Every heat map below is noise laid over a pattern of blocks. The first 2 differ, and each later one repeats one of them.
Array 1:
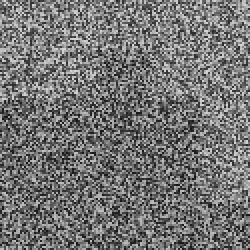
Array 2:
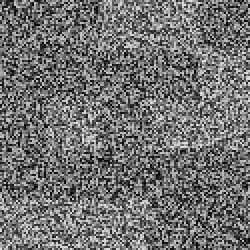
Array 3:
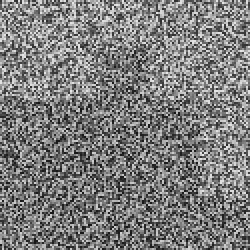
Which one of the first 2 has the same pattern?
1
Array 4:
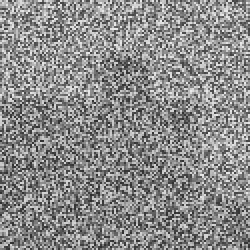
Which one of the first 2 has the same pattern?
1
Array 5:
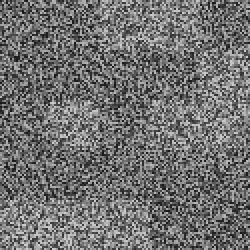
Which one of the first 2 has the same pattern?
2
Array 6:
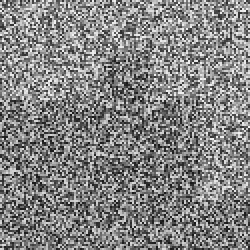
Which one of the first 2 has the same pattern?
1
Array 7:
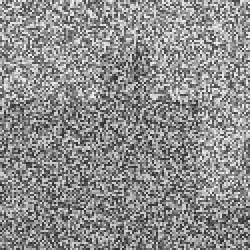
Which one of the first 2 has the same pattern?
1
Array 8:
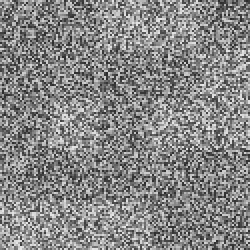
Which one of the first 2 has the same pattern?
2
